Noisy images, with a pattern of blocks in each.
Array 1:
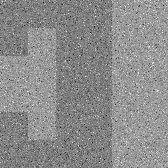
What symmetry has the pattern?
top and bottom mirror each other
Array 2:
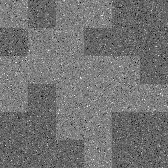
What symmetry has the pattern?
mirrored about the diagonal from the top left
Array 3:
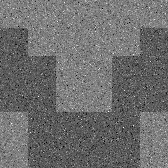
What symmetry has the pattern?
left and right mirror each other
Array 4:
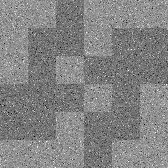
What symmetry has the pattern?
the same after a half turn
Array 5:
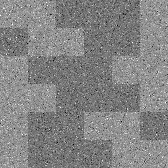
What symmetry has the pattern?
the same after a half turn
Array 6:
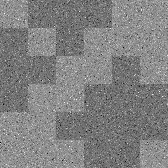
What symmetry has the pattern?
mirrored about the diagonal from the top left
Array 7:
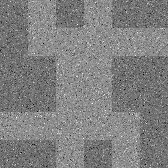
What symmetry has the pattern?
the same after a half turn
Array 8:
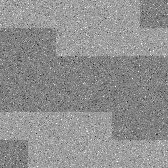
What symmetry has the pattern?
the same after a half turn
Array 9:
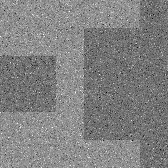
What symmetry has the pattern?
top and bottom mirror each other
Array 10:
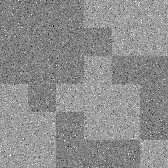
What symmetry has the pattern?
mirrored about the diagonal from the top left
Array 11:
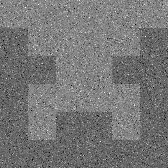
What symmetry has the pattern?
left and right mirror each other
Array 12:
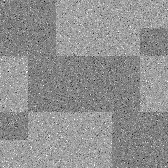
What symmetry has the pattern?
the same after a half turn
